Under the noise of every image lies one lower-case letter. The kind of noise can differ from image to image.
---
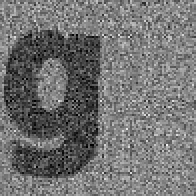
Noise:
low rank plus noise
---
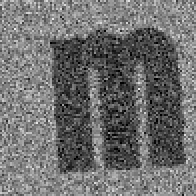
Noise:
low rank plus noise
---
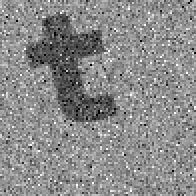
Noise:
heavy tails
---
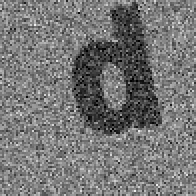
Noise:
independent entries
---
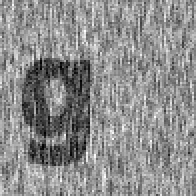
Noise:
streaked along the columns
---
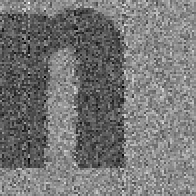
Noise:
columns of uneven size
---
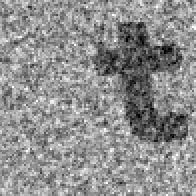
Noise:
blotchy
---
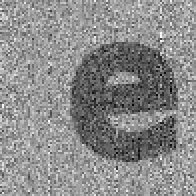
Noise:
columns of uneven size
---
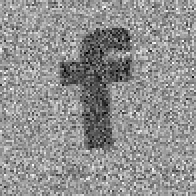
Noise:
low rank plus noise
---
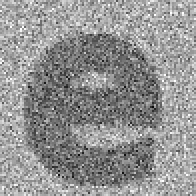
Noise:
independent entries
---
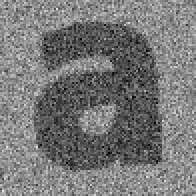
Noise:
independent entries
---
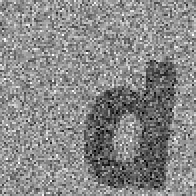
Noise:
independent entries
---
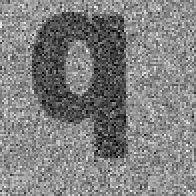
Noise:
low rank plus noise
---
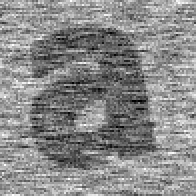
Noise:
streaked along the rows
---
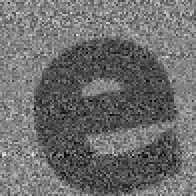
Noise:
rows of uneven size
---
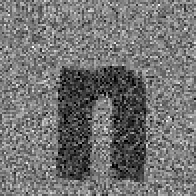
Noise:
low rank plus noise
